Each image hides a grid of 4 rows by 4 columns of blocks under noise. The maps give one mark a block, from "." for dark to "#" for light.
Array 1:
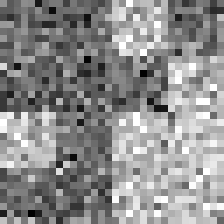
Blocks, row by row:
. . # .
. . . #
# . # #
. . # #
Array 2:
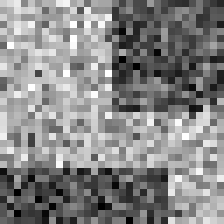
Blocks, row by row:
# # . .
# # . .
# # # #
. . . #
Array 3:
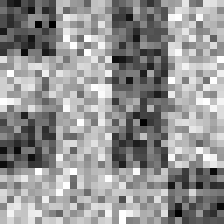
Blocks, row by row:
. # . #
# # . #
. # . #
# # # .
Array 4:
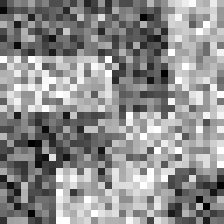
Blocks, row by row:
. . . #
# # . #
. . # #
. # # .
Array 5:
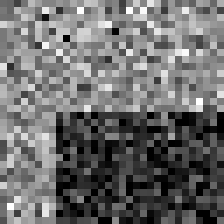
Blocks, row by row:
# # # #
# # # #
# . . .
# . . .
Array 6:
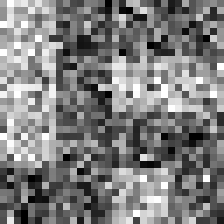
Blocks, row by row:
# . . .
# . # #
# . . .
. . # .
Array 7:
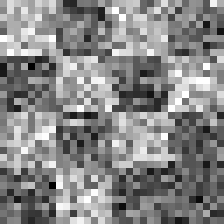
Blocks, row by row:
# . # .
. # . #
# . # .
. # . .
